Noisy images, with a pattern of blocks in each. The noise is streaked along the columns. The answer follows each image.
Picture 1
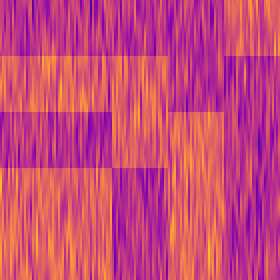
mirrored about the diagonal from the bottom left
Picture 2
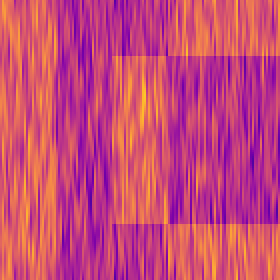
top and bottom mirror each other
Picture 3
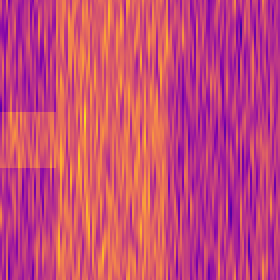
top and bottom mirror each other
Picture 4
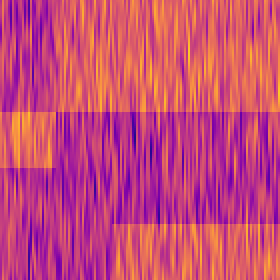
no symmetry
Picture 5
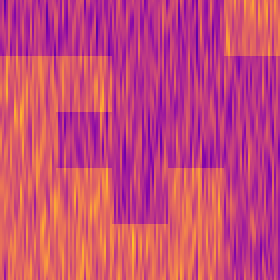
mirrored about the diagonal from the bottom left
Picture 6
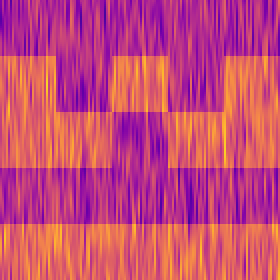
left and right mirror each other
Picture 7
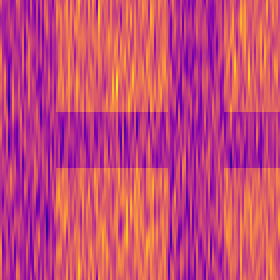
top and bottom mirror each other
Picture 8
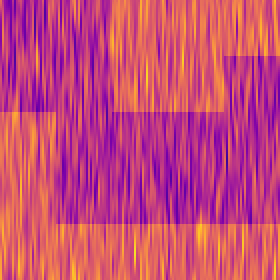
no symmetry
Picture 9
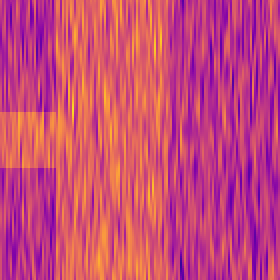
top and bottom mirror each other
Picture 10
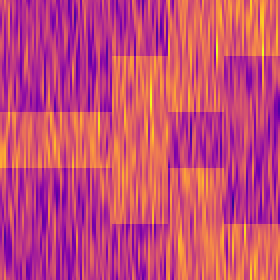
top and bottom mirror each other
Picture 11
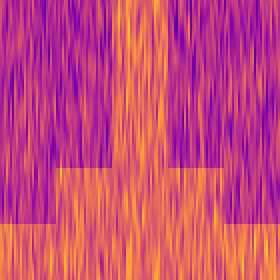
left and right mirror each other
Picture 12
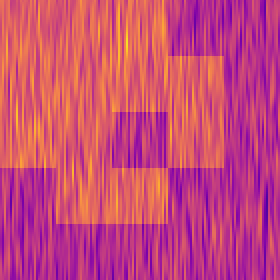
mirrored about the diagonal from the top left
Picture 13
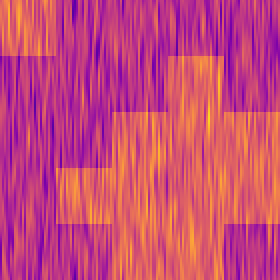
mirrored about the diagonal from the top left
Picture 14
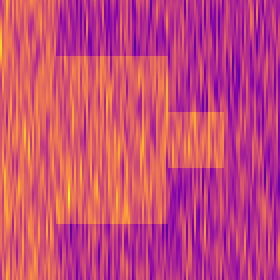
top and bottom mirror each other
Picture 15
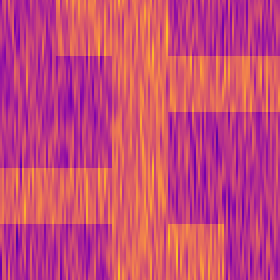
the same after a half turn
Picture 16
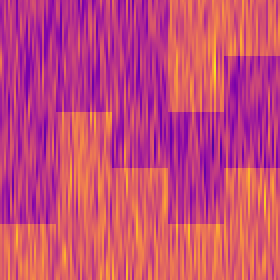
no symmetry
